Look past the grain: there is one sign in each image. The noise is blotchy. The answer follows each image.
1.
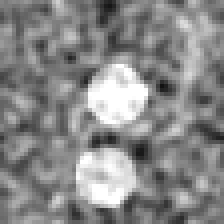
light colon
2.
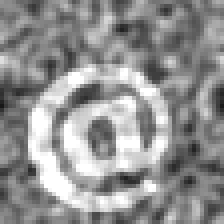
light at sign
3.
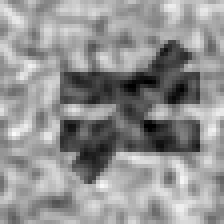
dark not-equal sign
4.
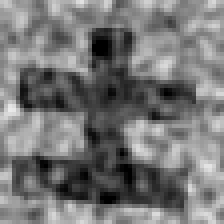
dark plus-minus sign
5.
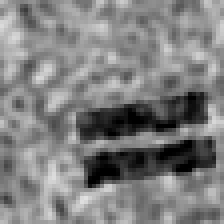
dark equals sign
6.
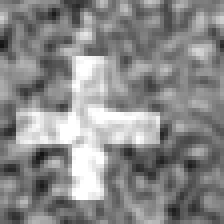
light plus sign
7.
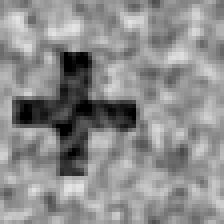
dark plus sign
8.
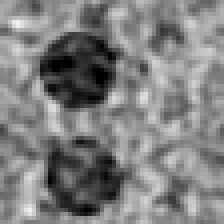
dark colon
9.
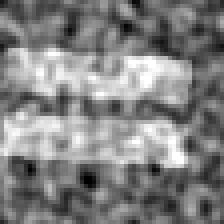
light equals sign
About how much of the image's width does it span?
nearly all
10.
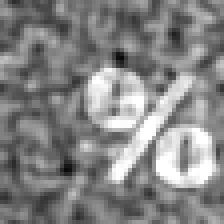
light percent sign
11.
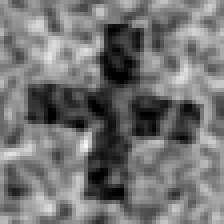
dark plus sign
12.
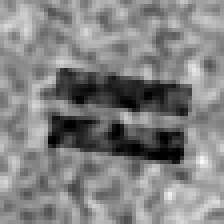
dark equals sign
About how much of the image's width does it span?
two thirds
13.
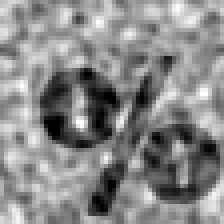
dark percent sign
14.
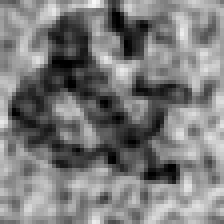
dark ampersand
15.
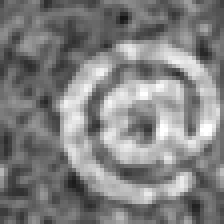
light at sign
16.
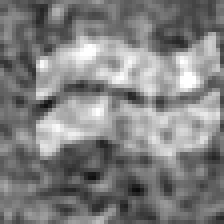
light approximately sign
